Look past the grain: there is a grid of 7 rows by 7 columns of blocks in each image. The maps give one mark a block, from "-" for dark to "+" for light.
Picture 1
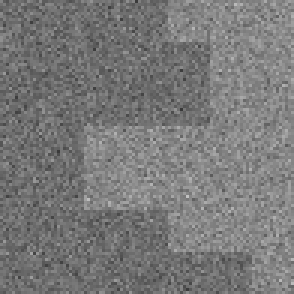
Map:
- - - - + + +
- - - - - + +
- - - - - + +
- - + + + + +
- - + + + + +
- - - - + + +
- - - - - - +
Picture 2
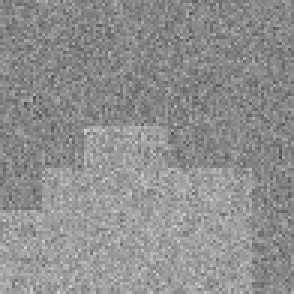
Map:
- - - - - - -
- - - - - - -
- - - - - - -
- - + + - - -
- + + + + + -
+ + + + + + -
+ + + + + + -
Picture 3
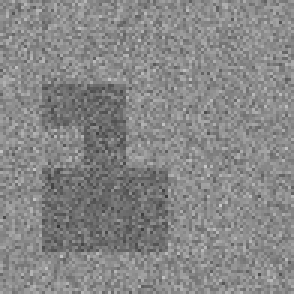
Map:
+ + + + + + +
+ + + + + + +
+ - - + + + +
+ + - + + + +
+ - - - + + +
+ - - - + + +
+ + + + + + +
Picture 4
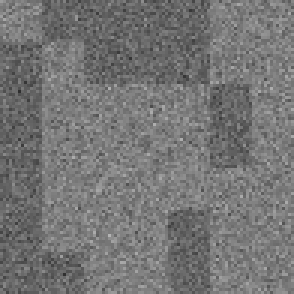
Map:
+ - - - - + +
- + - - - + +
- + + + + - +
- + + + + - +
- + + + + + +
- + + + - + +
- - + + - + +
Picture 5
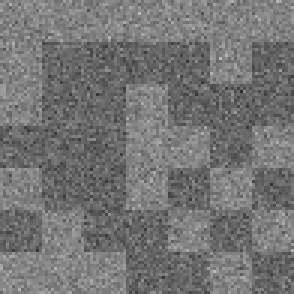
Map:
+ + + + + + +
+ - - - - + -
+ - - + - - -
- - - + + - +
+ - - + - + -
- + - - + - +
+ + + - - + -
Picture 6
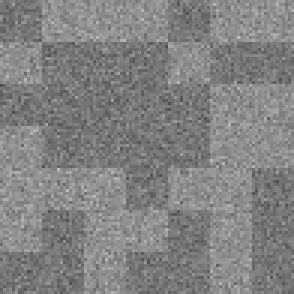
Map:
- + + + - + +
+ - - - + - -
- - - - - + +
+ - - - - + +
+ + + - + + -
+ - + + - + -
- - + - - + -
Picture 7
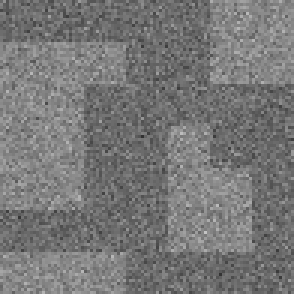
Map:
- - - - - + +
+ + + - - + +
+ + - - - - -
+ + - - + - -
+ + - - + + -
- - - - + + -
+ + + - - - -
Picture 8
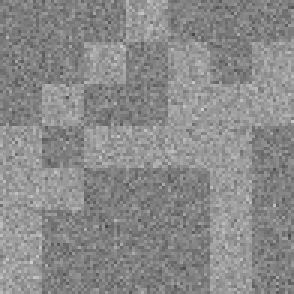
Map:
- - - + - - -
- - + - + - +
- + - - + + +
+ - + + + + -
+ + - - - + -
+ - - - - + -
+ - - - - + -
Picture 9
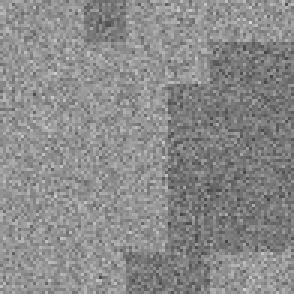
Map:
+ + - + + + +
+ + + + + - -
+ + + + - - -
+ + + + - - -
+ + + + - - -
+ + + + - - -
+ + + - - + +
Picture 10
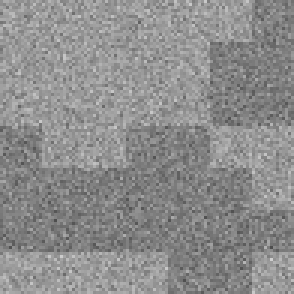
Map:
+ + + + + + -
+ + + + + - -
+ + + + + - -
- + + - - + +
- - - - - - +
- - - - - - -
+ + + + - - +
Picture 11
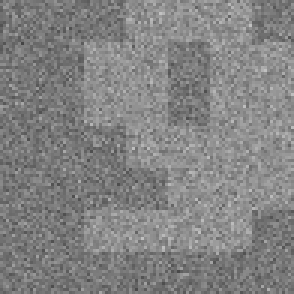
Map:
- - - + + + -
- - + + - + +
- - + + - + +
- - - + + + +
- - - - + + +
- - + + + + -
- - - - - - -
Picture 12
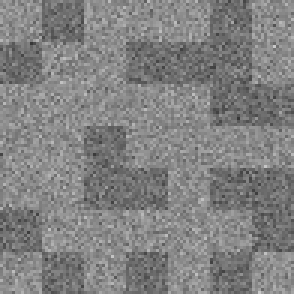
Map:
+ - + + + - +
- + + - - - +
+ + + + + - -
+ + - + + + +
+ + - - + - -
- + + + + + -
+ - + - + - +
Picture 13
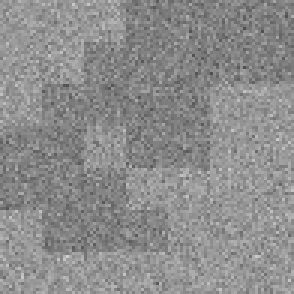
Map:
+ + + - - - -
+ + - - - - -
+ - - - - + +
- - + - - + +
- - - + + + +
+ - - - + + +
+ + + + + + +
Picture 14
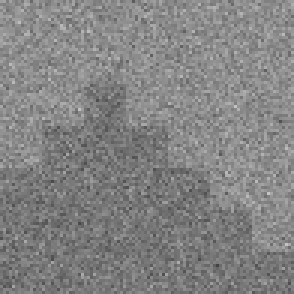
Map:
+ + + + + + +
+ + + + + + +
+ + - + + + +
+ - - - + + +
- - - - - + +
- - - - - - +
- - - - - - -
